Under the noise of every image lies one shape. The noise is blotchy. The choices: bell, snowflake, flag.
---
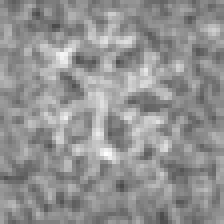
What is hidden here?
light snowflake
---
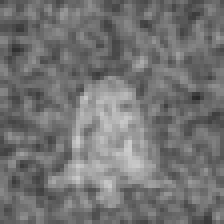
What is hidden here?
light bell
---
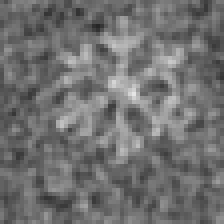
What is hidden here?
light snowflake
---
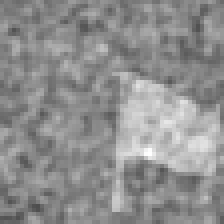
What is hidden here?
light flag
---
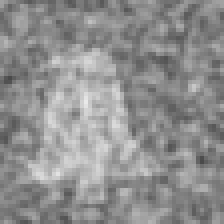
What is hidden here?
light bell
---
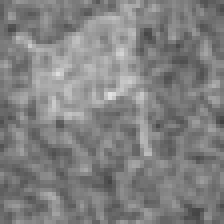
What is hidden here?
light flag
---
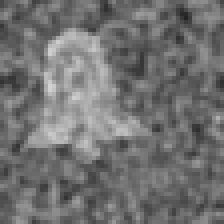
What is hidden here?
light bell
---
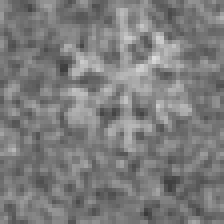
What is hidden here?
light snowflake
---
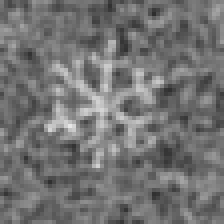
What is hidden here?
light snowflake
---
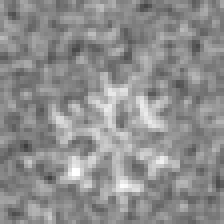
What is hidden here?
light snowflake
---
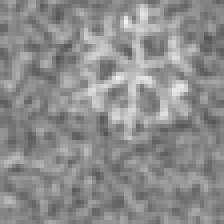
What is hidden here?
light snowflake
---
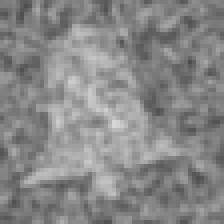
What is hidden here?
light bell
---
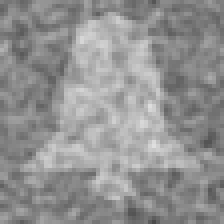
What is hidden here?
light bell
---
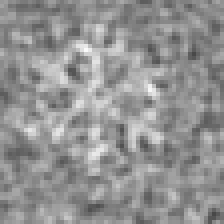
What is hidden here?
light snowflake
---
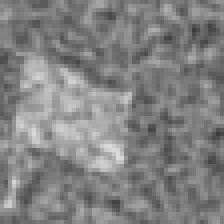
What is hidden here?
light flag
